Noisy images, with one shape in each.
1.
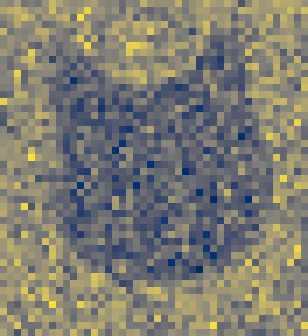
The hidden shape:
cat's head
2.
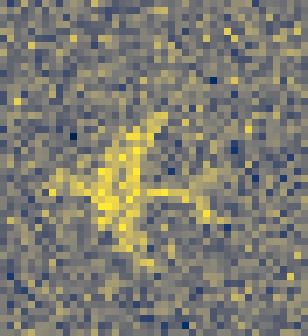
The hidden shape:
airplane
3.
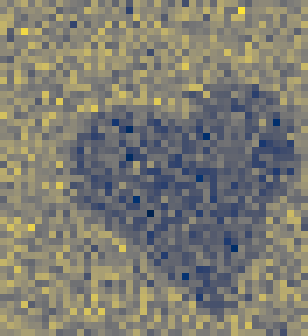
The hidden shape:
heart
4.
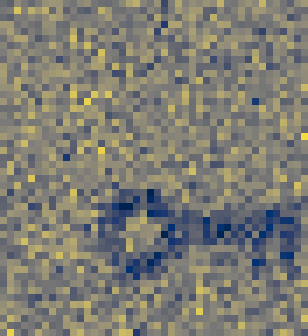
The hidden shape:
key
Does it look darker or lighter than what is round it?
darker
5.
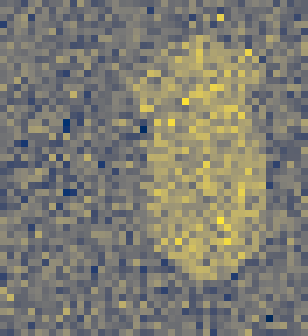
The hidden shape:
footprint
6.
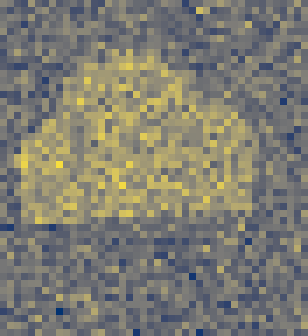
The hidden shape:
cloud
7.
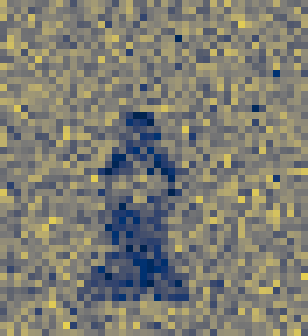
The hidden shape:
chess bishop
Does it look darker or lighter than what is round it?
darker
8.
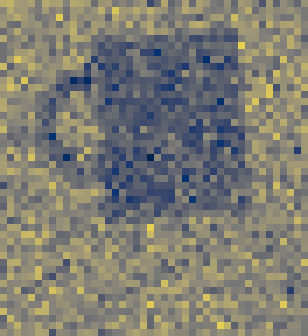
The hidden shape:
cup
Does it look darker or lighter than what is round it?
darker
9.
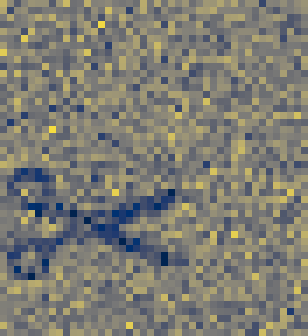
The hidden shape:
pair of scissors
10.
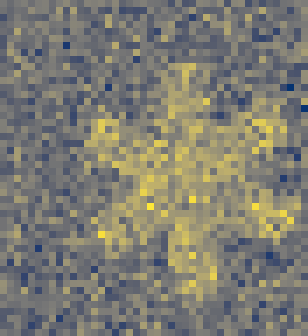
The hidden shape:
asterisk
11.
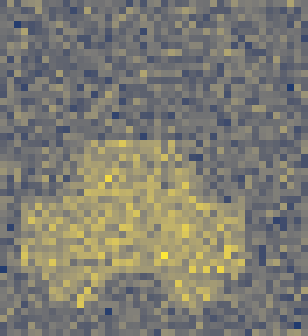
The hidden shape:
car
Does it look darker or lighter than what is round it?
lighter
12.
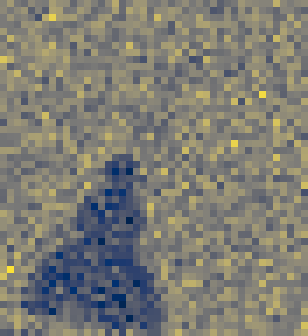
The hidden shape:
chess pawn
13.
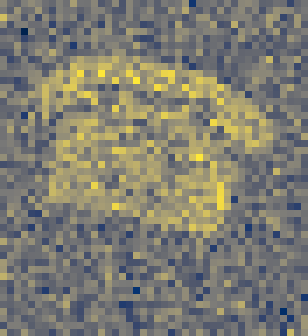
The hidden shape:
telephone
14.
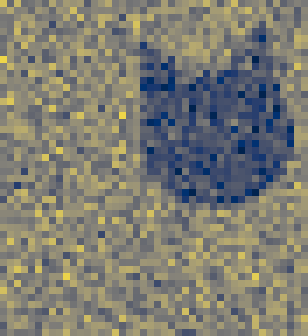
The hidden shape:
cat's head
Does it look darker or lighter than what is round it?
darker
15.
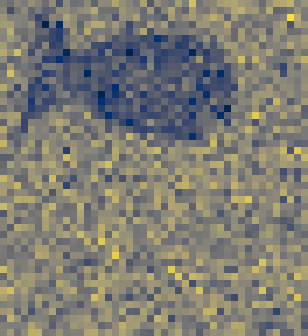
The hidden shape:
fish
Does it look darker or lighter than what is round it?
darker
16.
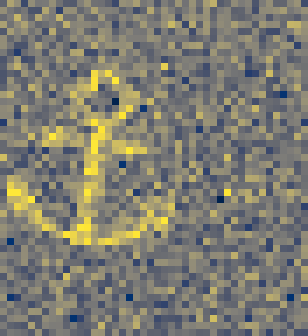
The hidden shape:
anchor
